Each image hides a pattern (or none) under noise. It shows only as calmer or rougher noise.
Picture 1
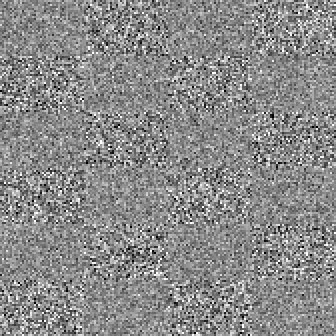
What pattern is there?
a checkerboard
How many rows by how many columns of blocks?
6 by 4
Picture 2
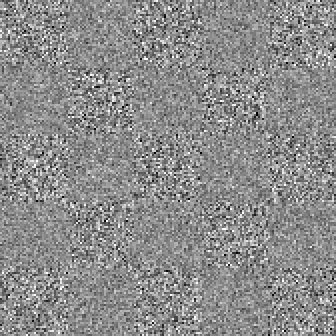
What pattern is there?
a checkerboard
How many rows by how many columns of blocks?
5 by 5
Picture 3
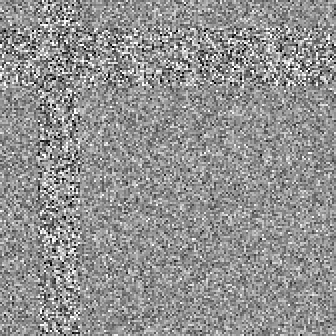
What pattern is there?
bands of rows crossing bands of columns
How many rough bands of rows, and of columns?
1 and 1
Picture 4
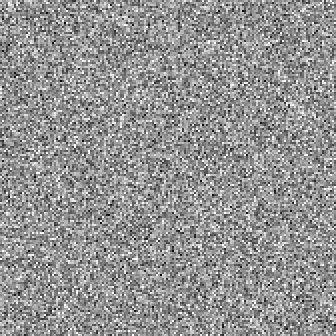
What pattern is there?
only noise
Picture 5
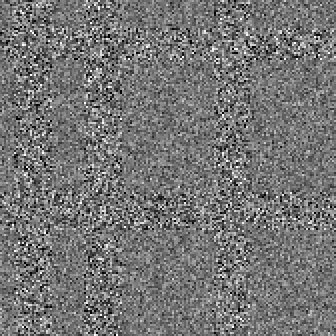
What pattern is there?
bands of rows crossing bands of columns
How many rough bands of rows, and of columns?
2 and 3
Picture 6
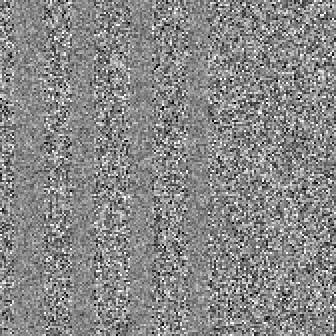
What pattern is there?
bands of columns
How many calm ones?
4
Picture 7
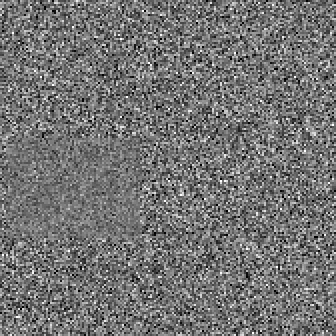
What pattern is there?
one block
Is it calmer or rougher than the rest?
calmer
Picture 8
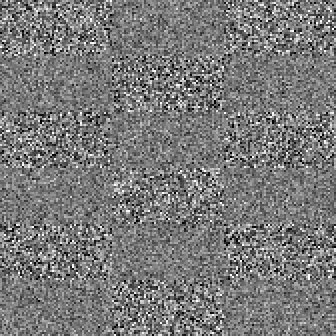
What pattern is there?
a checkerboard
